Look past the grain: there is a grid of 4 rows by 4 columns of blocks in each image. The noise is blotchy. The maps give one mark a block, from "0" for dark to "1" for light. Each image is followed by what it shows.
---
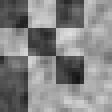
0101
1011
0101
0111
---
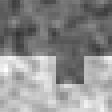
0000
0000
1101
1111
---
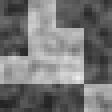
0100
0110
1110
0001
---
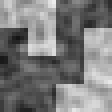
1100
0101
0001
0011
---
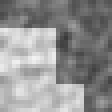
0000
1100
1100
1110
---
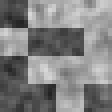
0111
1001
0111
0010
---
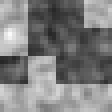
1001
1000
0100
1111
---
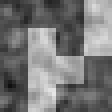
0001
0101
0110
0100
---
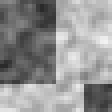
0011
0011
0011
1110
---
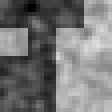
0001
1011
0011
0011
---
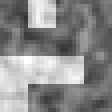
0100
0000
1110
1000
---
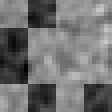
1011
0111
0111
1010
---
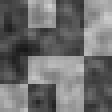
0101
0001
0110
1010
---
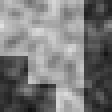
1110
1110
0110
0010
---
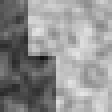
0111
0111
0011
0011
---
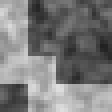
1000
1000
1100
0111
